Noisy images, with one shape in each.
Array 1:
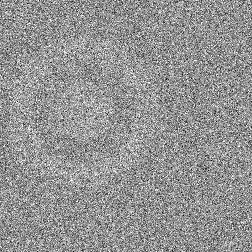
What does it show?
light bullseye
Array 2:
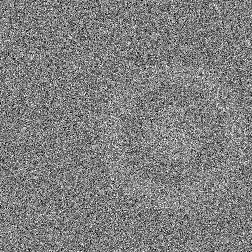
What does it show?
light bullseye
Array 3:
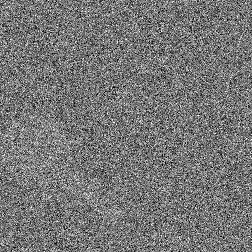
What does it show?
light lollipop
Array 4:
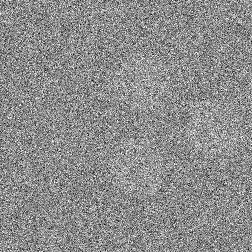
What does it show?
light three dots
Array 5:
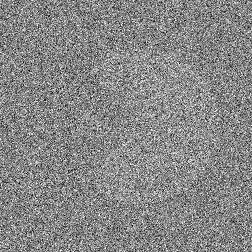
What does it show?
light disc with a wedge cut out
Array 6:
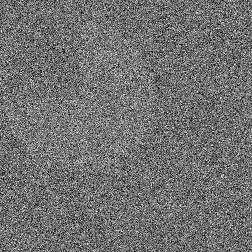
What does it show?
light disc with a wedge cut out
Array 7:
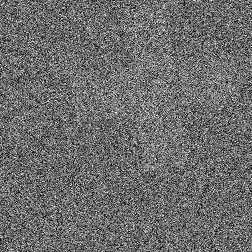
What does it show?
light cross
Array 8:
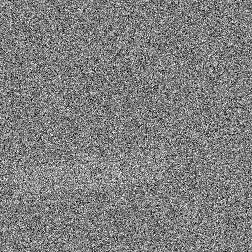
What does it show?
light bar
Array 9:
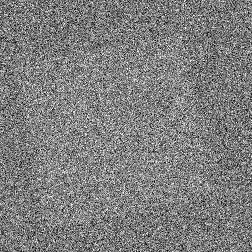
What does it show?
light square
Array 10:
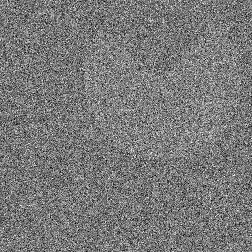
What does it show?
light disc with a wedge cut out
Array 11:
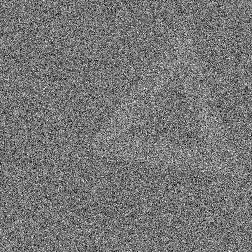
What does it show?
light triangle frame
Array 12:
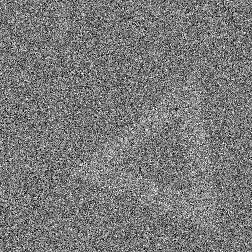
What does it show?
light triangle frame
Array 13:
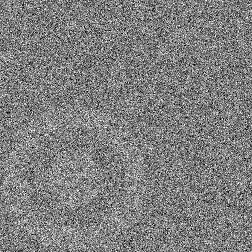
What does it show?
light bullseye
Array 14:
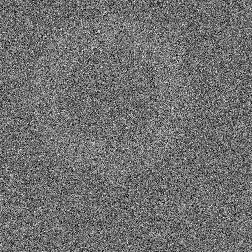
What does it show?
light ring
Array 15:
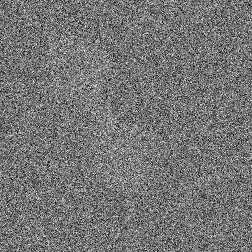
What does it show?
light dumbbell
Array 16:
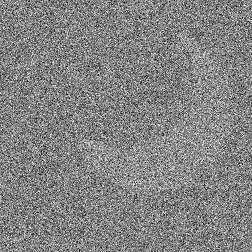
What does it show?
light crescent
